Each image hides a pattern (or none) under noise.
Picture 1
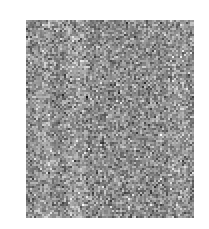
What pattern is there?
bands of columns
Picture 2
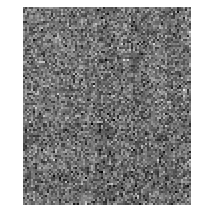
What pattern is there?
bands of rows crossing bands of columns
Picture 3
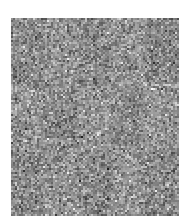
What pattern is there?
a checkerboard
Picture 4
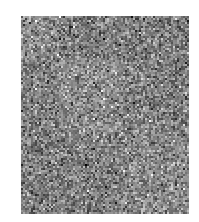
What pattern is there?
blocks along the diagonal
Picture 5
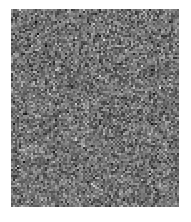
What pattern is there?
only noise
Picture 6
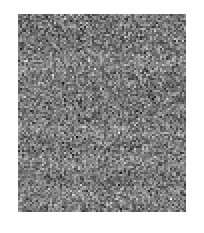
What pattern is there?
bands of rows
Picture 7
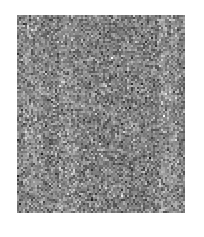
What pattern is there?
bands of columns
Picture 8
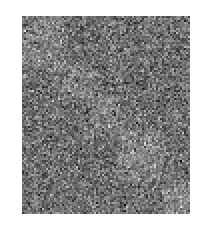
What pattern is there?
blocks along the diagonal
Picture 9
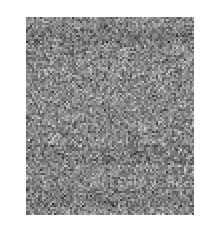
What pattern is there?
bands of rows
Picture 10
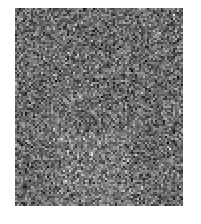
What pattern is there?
one block
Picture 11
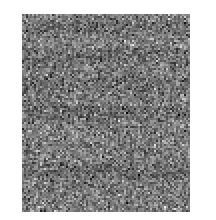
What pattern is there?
bands of rows
